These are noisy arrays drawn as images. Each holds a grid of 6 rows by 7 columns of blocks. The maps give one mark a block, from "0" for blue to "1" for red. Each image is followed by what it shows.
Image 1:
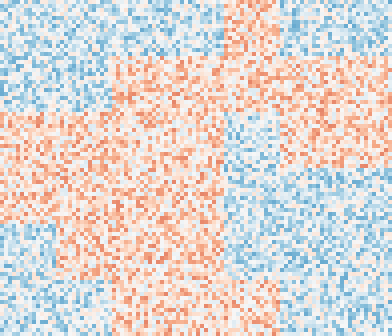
0 0 0 0 1 0 0
0 0 1 1 1 1 1
1 1 1 1 0 1 1
1 1 1 1 0 0 0
0 1 1 1 0 0 0
0 0 1 1 1 0 0
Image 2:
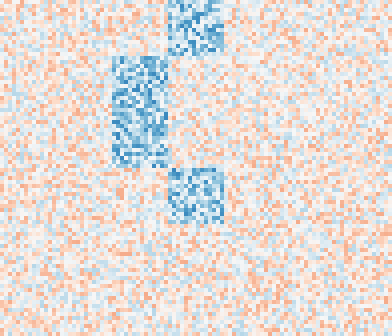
1 1 1 0 1 1 1
1 1 0 1 1 1 1
1 1 0 1 1 1 1
1 1 1 0 1 1 1
1 1 1 1 1 1 1
1 1 1 1 1 1 1
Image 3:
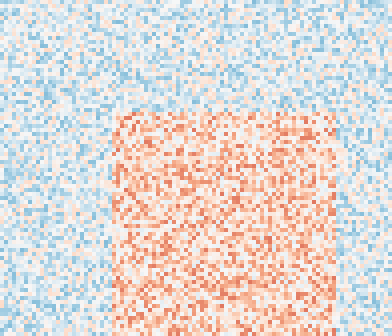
0 0 0 0 0 0 0
0 0 0 0 0 0 0
0 0 1 1 1 1 0
0 0 1 1 1 1 0
0 0 1 1 1 1 0
0 0 1 1 1 1 0
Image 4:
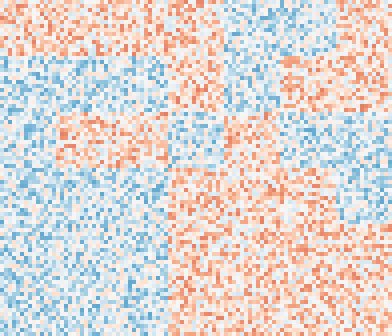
1 1 1 1 0 0 1
0 0 0 1 0 1 1
0 1 1 0 1 0 0
0 0 0 1 1 1 0
0 0 0 1 1 1 1
0 0 0 1 1 1 1
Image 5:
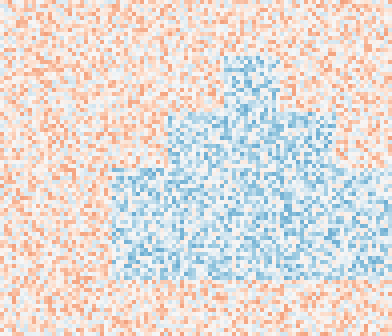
1 1 1 1 1 1 1
1 1 1 1 0 1 1
1 1 1 0 0 0 1
1 1 0 0 0 0 0
1 1 0 0 0 0 0
1 1 1 1 1 1 1
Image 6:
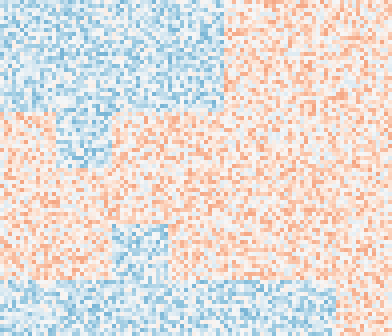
0 0 0 0 1 1 1
0 0 0 0 1 1 1
1 0 1 1 1 1 1
1 1 1 1 1 1 1
1 1 0 1 1 1 1
0 0 0 0 0 0 1
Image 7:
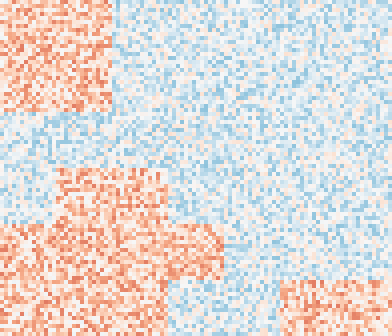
1 1 0 0 0 0 0
1 1 0 0 0 0 0
0 0 0 0 0 0 0
0 1 1 0 0 0 0
1 1 1 1 0 0 0
1 1 1 0 0 1 1
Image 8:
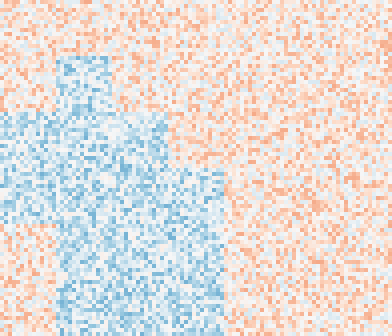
1 1 1 1 1 1 1
1 0 1 1 1 1 1
0 0 0 1 1 1 1
0 0 0 0 1 1 1
1 0 0 0 1 1 1
1 0 0 0 1 1 1
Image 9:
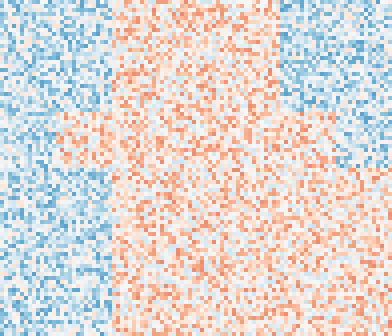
0 0 1 1 1 0 0
0 0 1 1 1 0 0
0 1 1 1 1 1 0
0 0 1 1 1 1 1
0 0 1 1 1 1 1
0 0 1 1 1 1 1
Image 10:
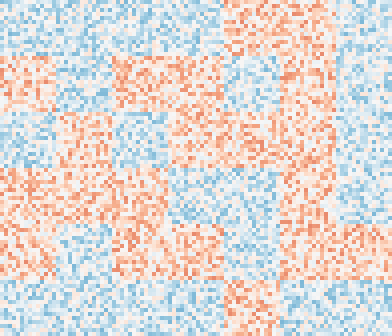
0 0 0 0 1 1 0
1 0 1 1 0 1 0
0 1 0 1 1 1 0
1 1 1 0 0 1 0
1 0 1 1 0 1 1
0 0 0 0 1 0 0
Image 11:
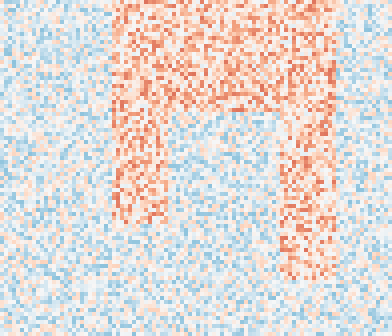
0 0 1 1 1 1 0
0 0 1 1 1 1 0
0 0 1 0 0 1 0
0 0 1 0 0 1 0
0 0 0 0 0 1 0
0 0 0 0 0 0 0
